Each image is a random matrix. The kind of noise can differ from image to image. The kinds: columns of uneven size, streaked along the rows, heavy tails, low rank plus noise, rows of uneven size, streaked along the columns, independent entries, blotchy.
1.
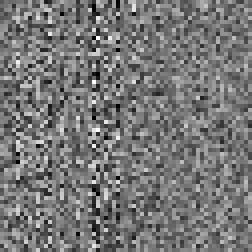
columns of uneven size
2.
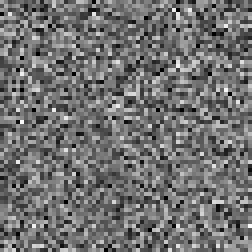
low rank plus noise
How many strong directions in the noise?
three or four
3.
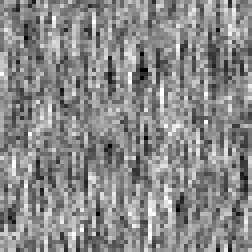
streaked along the columns
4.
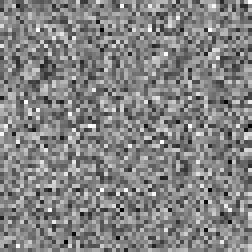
low rank plus noise
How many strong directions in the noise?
five to eight
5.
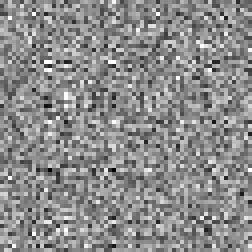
low rank plus noise
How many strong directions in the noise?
one
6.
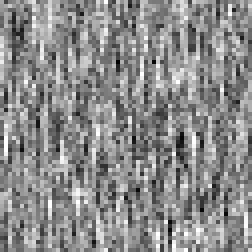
streaked along the columns
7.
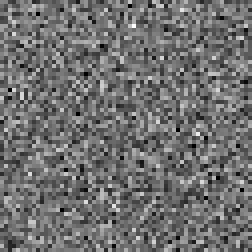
independent entries
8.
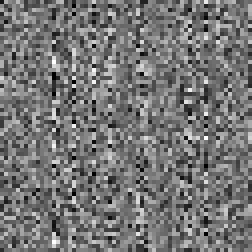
columns of uneven size
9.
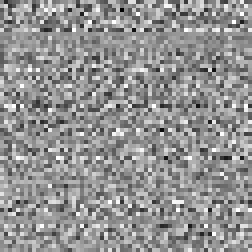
rows of uneven size
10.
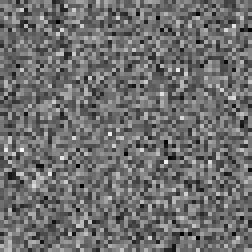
independent entries
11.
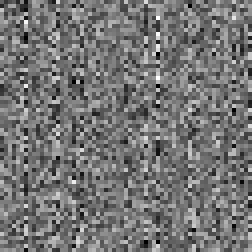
columns of uneven size
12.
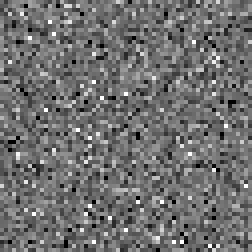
heavy tails
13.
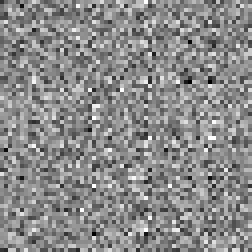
low rank plus noise
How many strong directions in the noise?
three or four
